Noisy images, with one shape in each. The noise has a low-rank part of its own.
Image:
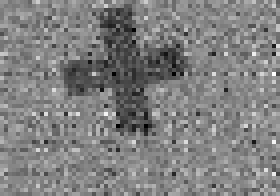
dark cross
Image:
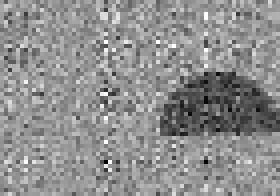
dark half disc, middle right
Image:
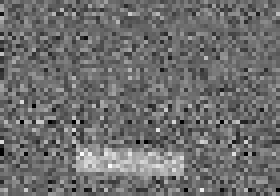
light bar, bottom middle
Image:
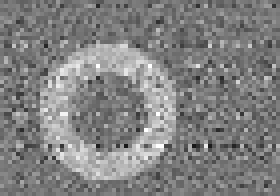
light ring
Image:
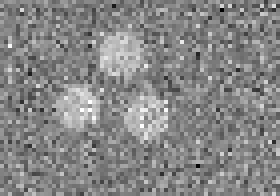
light three dots
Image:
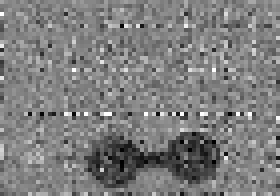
dark dumbbell
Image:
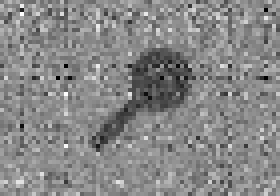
dark lollipop
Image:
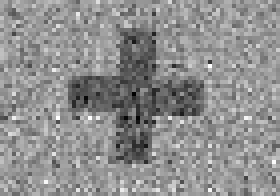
dark cross
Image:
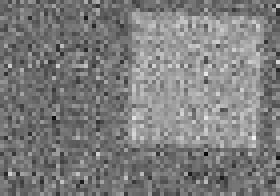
light square
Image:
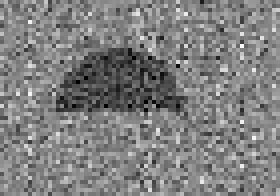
dark half disc
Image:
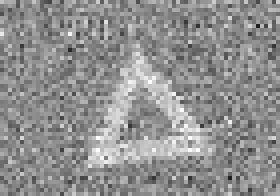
light triangle frame
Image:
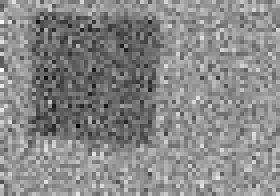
dark square
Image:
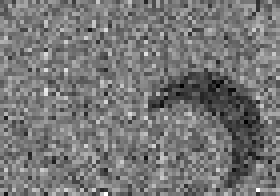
dark crescent
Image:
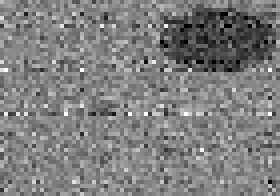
dark ellipse, top right
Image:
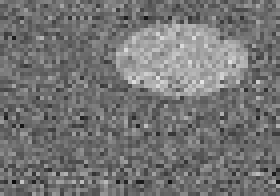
light ellipse
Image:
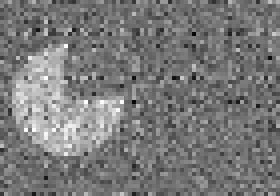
light disc with a wedge cut out
